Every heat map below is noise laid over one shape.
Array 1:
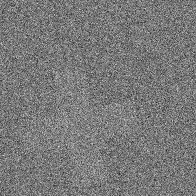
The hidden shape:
cross
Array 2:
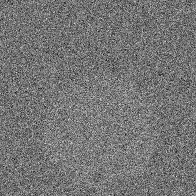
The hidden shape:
disc
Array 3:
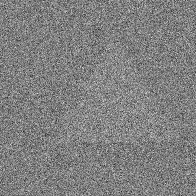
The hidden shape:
triangle
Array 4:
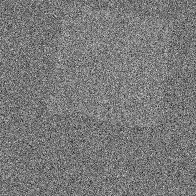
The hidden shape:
square
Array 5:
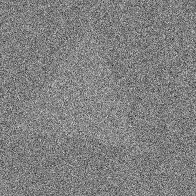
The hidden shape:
triangle
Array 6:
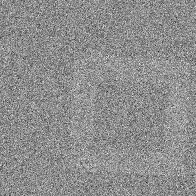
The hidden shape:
square frame
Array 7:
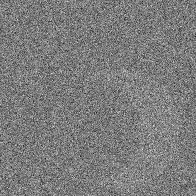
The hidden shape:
crescent
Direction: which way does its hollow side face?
left
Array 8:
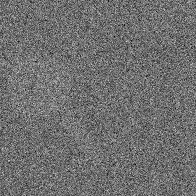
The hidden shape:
lollipop
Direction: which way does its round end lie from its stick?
up and left
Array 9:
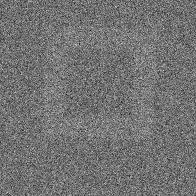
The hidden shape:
square frame
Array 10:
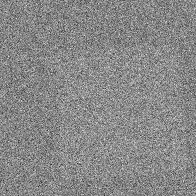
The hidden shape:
square
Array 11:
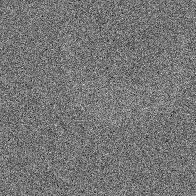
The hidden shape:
crescent
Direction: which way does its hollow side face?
up
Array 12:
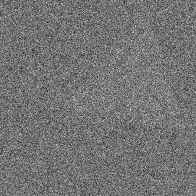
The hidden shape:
triangle
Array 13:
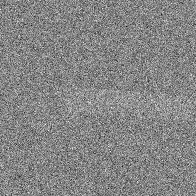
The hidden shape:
bar
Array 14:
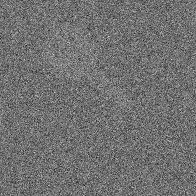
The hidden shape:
lollipop
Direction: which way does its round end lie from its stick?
up and left
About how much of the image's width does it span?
half
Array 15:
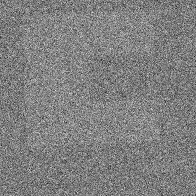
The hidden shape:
square with a notch
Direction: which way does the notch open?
right
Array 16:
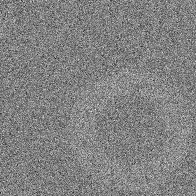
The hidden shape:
ring
